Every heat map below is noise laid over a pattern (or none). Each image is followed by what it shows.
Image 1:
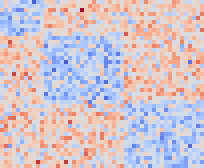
blocks along the diagonal
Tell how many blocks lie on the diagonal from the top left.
3
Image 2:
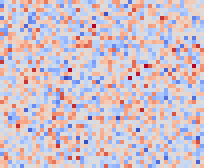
only noise
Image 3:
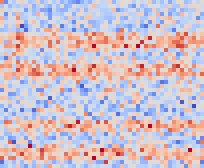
bands of rows
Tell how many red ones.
4
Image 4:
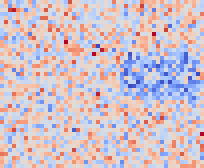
one block
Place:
middle right
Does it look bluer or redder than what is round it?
bluer
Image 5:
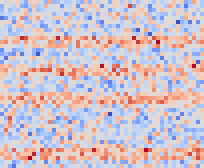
bands of rows
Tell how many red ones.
4
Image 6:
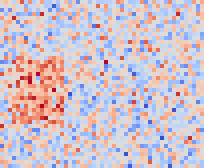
one block
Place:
middle left
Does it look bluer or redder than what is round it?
redder
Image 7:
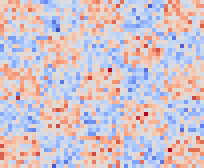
a checkerboard
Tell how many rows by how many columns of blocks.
5 by 5
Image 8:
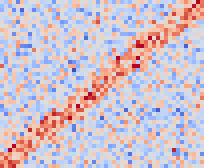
a diagonal band
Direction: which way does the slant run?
bottom left to top right
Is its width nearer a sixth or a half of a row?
a sixth
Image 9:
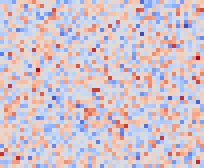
only noise
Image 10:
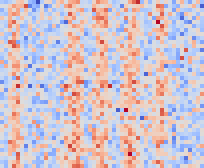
bands of columns
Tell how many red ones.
5
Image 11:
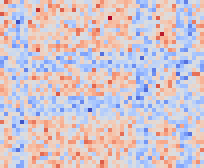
bands of rows crossing bands of columns
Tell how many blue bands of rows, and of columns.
2 and 3
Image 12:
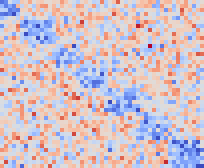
blocks along the diagonal
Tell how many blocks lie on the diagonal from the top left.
7
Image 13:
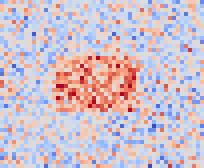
one block
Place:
centre
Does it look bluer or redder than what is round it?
redder
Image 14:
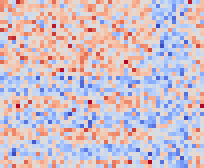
bands of rows crossing bands of columns
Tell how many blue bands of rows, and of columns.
3 and 1
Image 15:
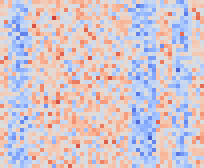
bands of columns
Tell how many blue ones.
3
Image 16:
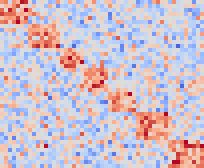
blocks along the diagonal
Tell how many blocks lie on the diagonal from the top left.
7
